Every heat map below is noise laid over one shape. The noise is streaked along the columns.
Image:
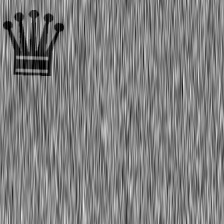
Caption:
dark chess queen, top left
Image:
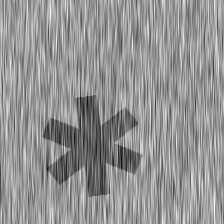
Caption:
dark asterisk
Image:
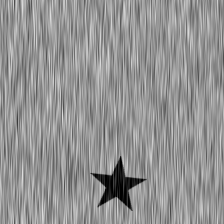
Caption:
dark star, bottom middle
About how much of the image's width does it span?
a quarter
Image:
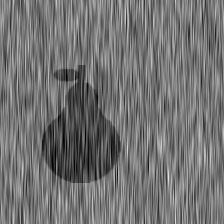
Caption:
dark pear
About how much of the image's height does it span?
half
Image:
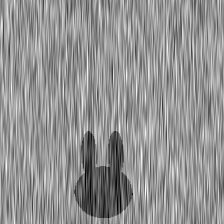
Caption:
dark rabbit's head, bottom middle
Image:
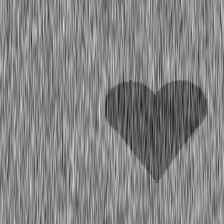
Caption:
dark heart
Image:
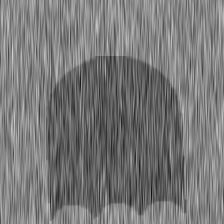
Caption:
dark ghost
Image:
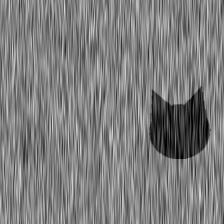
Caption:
dark cat's head, middle right
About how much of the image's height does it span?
a third
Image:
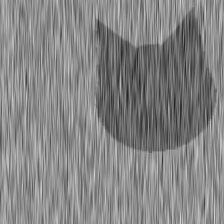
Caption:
dark cat's head
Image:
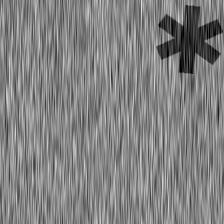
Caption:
dark asterisk, top right
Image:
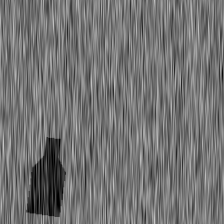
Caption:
dark bottle, bottom left
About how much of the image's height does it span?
a third
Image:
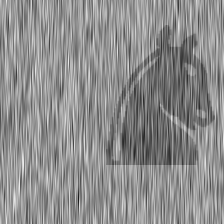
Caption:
dark chess knight
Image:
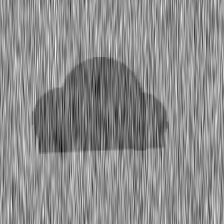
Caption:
dark cloud
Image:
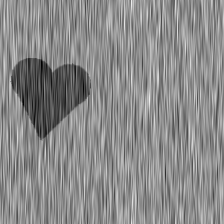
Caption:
dark heart, middle left
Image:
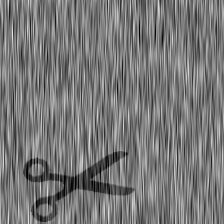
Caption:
dark pair of scissors
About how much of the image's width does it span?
half
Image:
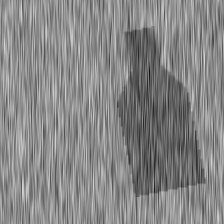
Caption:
dark bottle
